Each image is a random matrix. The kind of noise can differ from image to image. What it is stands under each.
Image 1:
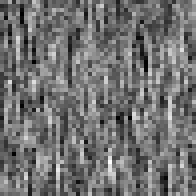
streaked along the columns
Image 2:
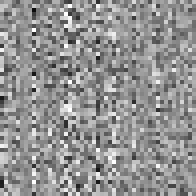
columns of uneven size
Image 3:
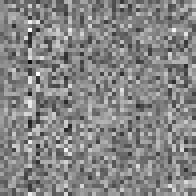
columns of uneven size
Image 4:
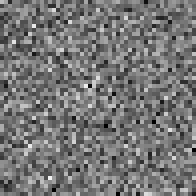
independent entries
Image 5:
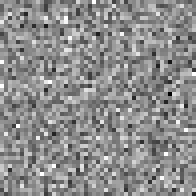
independent entries
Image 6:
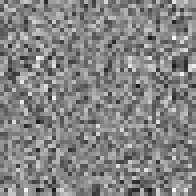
low rank plus noise
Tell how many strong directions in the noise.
one
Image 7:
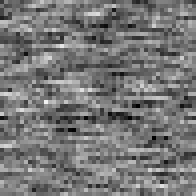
streaked along the rows
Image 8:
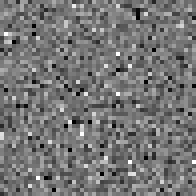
heavy tails
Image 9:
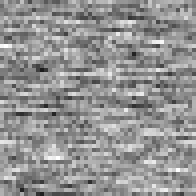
streaked along the rows
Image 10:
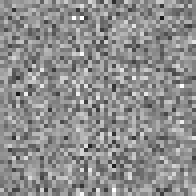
low rank plus noise
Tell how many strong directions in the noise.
five to eight
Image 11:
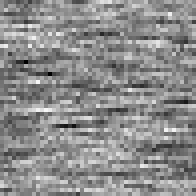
streaked along the rows
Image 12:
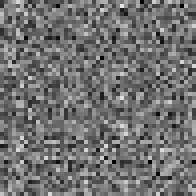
low rank plus noise
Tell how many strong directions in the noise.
three or four
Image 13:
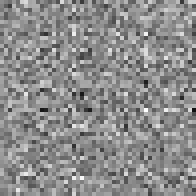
low rank plus noise
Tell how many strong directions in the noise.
two
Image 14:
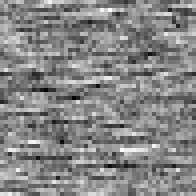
streaked along the rows
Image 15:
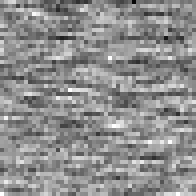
streaked along the rows
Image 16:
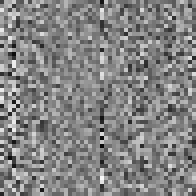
columns of uneven size
